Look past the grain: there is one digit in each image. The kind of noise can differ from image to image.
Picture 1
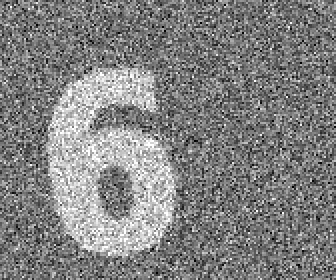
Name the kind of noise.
independent entries
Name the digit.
6
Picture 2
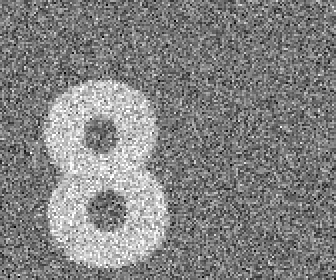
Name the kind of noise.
independent entries
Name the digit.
8
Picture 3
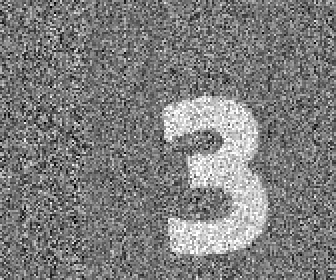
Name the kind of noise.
columns of uneven size
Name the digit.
3
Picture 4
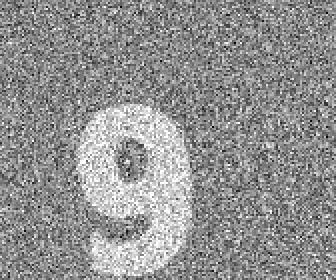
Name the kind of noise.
low rank plus noise
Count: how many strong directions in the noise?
five to eight
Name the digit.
9
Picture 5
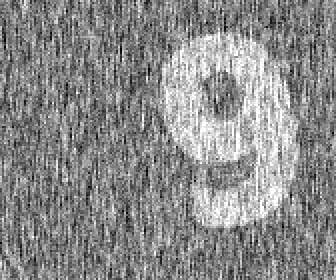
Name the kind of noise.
streaked along the columns
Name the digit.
9
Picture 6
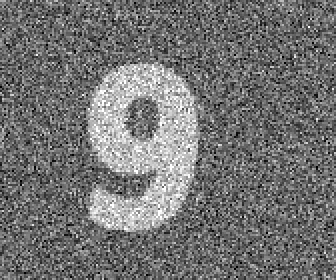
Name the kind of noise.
independent entries
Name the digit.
9
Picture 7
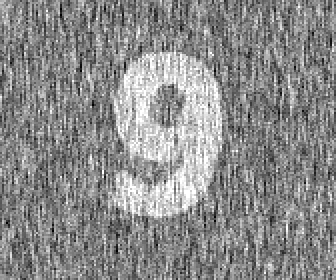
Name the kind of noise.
streaked along the columns
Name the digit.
9
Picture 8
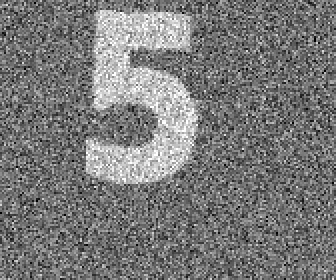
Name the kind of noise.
low rank plus noise
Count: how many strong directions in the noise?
one
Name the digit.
5
